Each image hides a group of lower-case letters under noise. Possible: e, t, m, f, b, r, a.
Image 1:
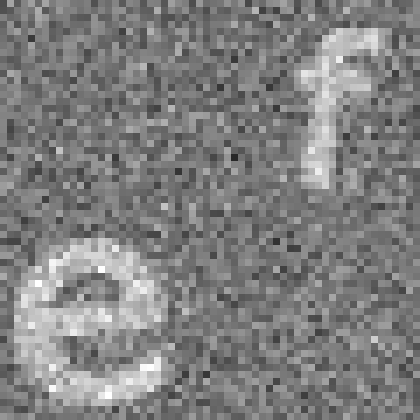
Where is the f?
top right
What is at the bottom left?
e
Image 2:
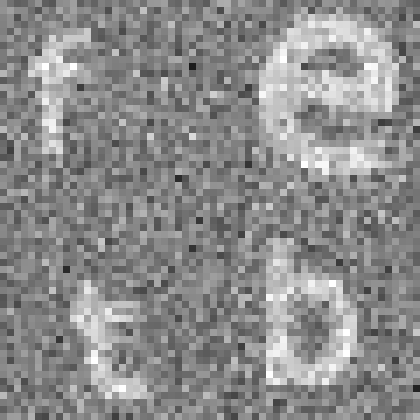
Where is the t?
bottom left
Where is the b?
bottom right
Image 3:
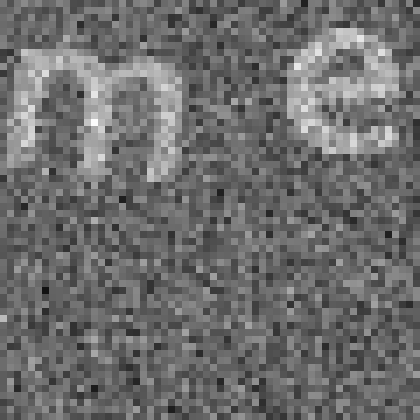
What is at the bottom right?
nothing
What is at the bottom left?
nothing
